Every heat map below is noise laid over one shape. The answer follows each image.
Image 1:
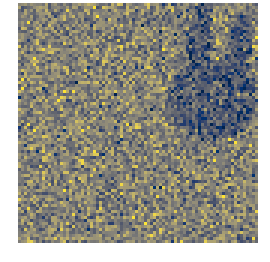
rabbit's head
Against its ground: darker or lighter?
darker
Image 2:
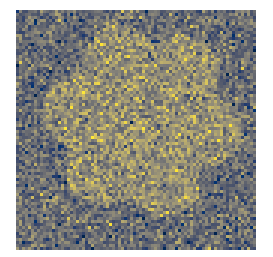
flower
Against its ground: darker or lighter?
lighter
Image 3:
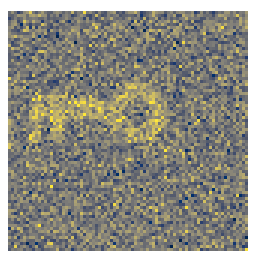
key
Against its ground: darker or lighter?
lighter
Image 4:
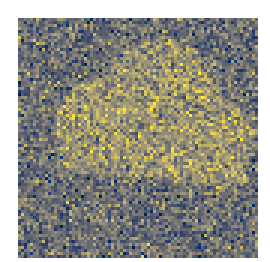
cloud
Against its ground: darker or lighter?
lighter
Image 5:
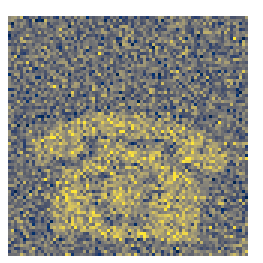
telephone
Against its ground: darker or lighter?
lighter
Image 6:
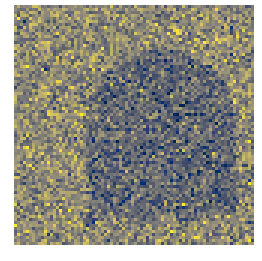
ghost
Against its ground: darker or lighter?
darker
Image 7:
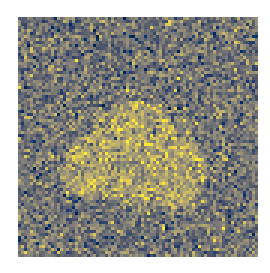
cloud
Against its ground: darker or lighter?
lighter
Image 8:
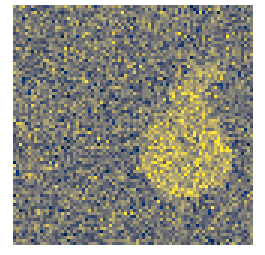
pear
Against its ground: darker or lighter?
lighter
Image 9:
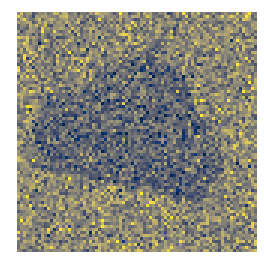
cloud
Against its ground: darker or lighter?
darker
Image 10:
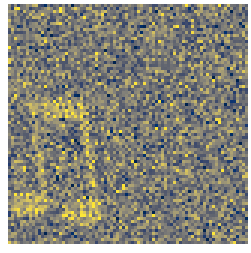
pair of musical notes
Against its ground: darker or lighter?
lighter
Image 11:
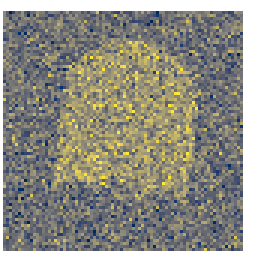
ghost
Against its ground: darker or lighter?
lighter
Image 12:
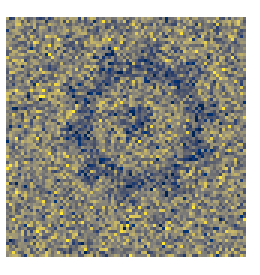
gear
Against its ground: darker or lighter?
darker
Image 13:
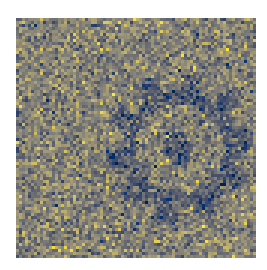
gear
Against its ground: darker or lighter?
darker
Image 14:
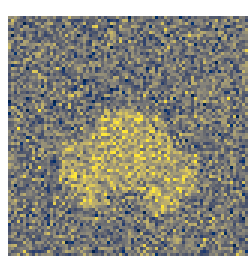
car
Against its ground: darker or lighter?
lighter
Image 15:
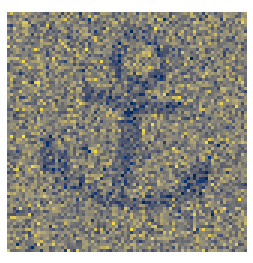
anchor
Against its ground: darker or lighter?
darker
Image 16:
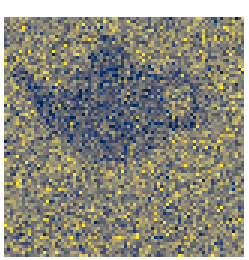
teapot
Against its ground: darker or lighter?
darker
